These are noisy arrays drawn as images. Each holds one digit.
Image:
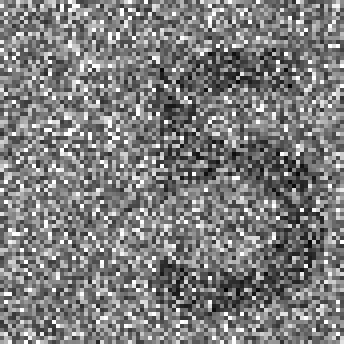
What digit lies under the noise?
5
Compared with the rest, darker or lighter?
darker
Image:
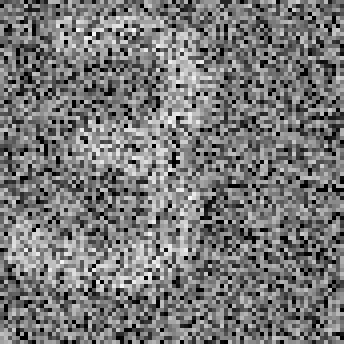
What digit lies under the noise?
3
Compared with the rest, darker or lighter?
lighter
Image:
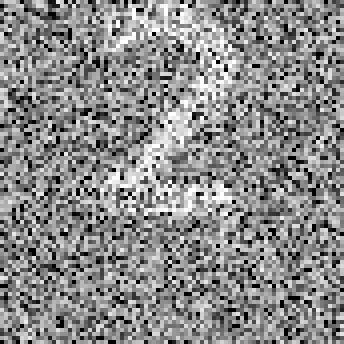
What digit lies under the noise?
2
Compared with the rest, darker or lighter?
lighter
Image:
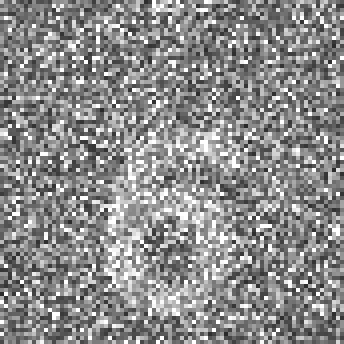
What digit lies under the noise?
6
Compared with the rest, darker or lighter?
lighter
